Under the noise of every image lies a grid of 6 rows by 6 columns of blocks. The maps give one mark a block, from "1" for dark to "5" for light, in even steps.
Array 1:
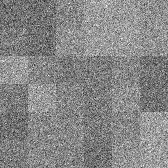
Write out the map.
113554
214554
532231
253241
133235
233145
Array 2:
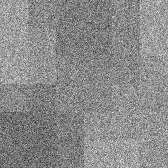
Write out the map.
532235
542235
543334
323344
112444
112554
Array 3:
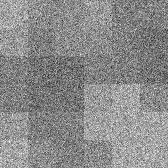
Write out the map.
533422
423321
211221
211453
422555
532355
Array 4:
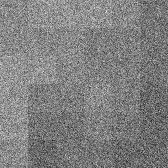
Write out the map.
455542
444332
554332
533431
522321
412211
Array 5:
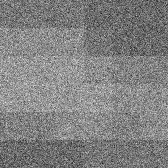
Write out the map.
222111
444211
555433
555544
334434
111222
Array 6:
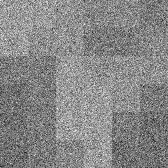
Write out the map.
554332
544223
225444
125542
125521
123511
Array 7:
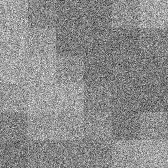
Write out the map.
521135
541112
553111
455211
244313
122245
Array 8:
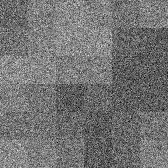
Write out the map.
245434
345521
554411
431211
332123
543124
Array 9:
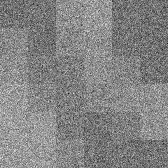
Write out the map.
114511
313411
422431
532344
552124
553111
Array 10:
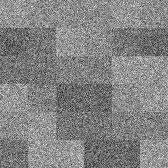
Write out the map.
544454
125421
223355
531145
452233
255115
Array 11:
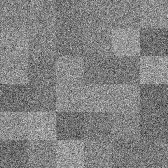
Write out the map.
332334
432351
424225
124441
451231
135322
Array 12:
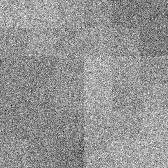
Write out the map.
554311
343431
223543
223534
222445
321455
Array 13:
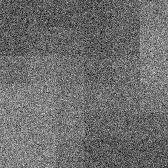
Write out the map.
111124
122125
343235
554334
554222
553111
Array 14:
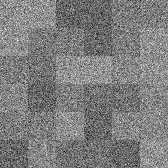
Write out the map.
551133
533135
325545
413224
335144
142215
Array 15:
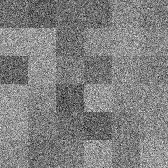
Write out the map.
212243
552454
153243
541544
532134
423535
